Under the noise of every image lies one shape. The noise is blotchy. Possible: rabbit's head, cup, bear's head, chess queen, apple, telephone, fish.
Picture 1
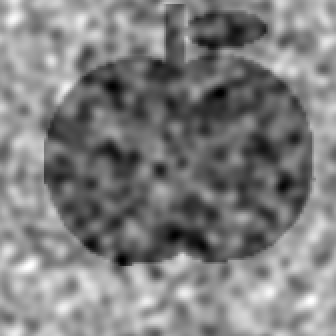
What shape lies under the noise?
apple
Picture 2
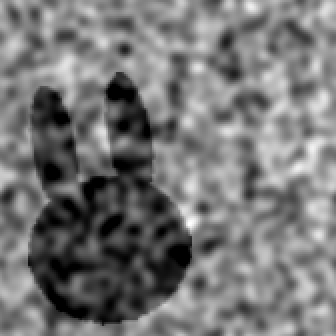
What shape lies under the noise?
rabbit's head
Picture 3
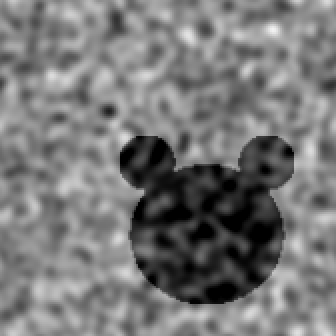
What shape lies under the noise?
bear's head
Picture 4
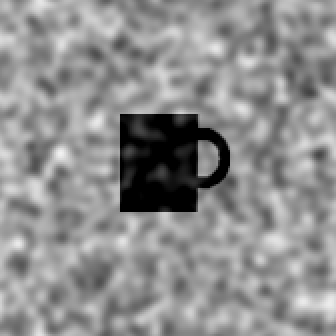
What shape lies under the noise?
cup
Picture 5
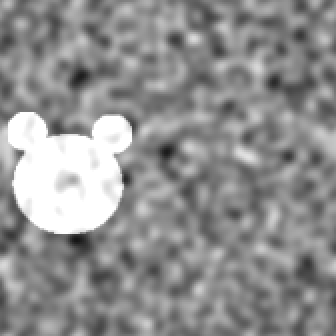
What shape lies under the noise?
bear's head
